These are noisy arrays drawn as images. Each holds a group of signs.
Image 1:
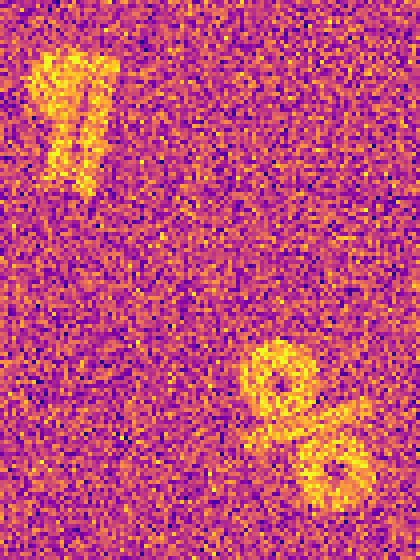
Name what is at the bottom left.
nothing
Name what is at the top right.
nothing
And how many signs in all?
2
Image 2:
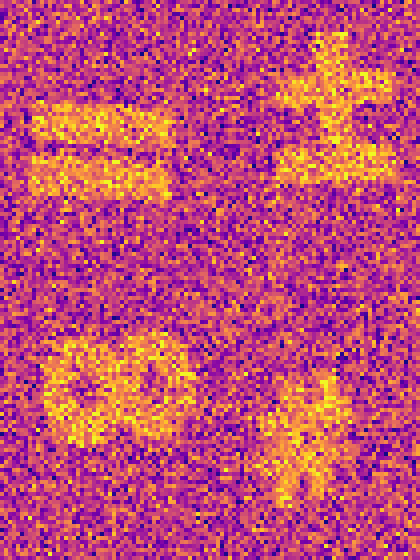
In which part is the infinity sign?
bottom left
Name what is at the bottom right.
hash sign
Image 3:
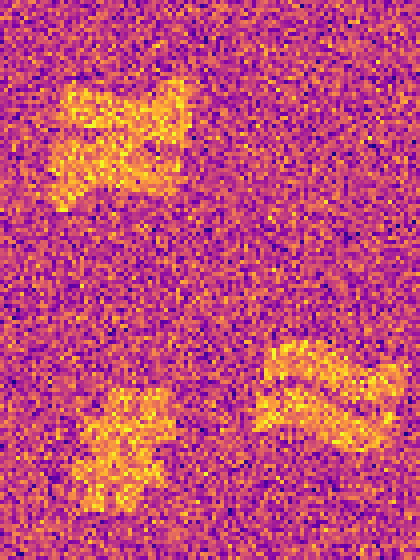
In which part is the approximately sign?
bottom right
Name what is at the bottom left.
hash sign
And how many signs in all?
3
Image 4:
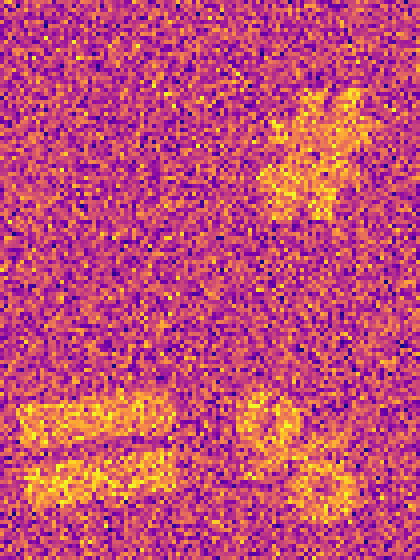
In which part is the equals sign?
bottom left
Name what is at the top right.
hash sign
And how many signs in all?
3
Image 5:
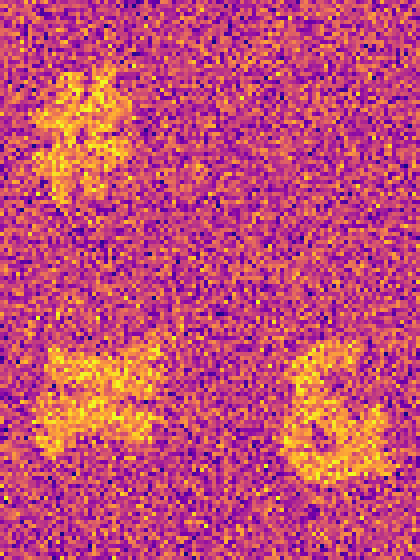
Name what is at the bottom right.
ampersand
